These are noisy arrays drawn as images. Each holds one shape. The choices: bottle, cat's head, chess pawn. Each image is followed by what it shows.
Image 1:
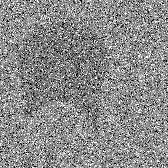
cat's head
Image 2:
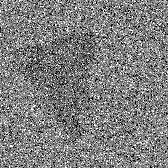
chess pawn
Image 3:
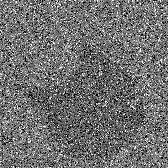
cat's head
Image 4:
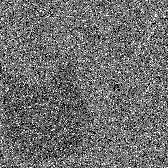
cat's head
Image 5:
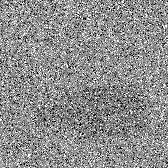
bottle
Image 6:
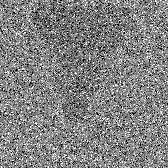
chess pawn
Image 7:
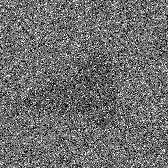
chess pawn
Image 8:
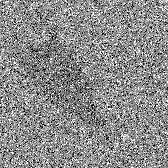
bottle
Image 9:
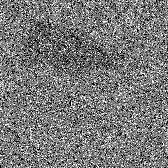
bottle
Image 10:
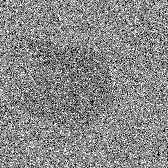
cat's head
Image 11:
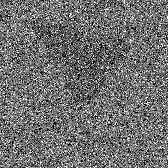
chess pawn
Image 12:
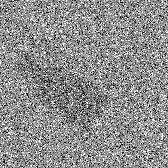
bottle
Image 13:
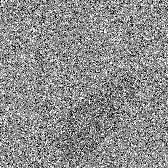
bottle
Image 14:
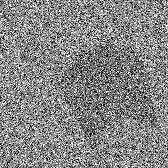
cat's head
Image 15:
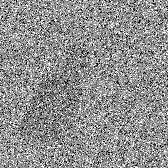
bottle
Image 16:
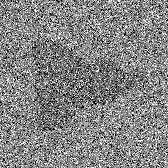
chess pawn
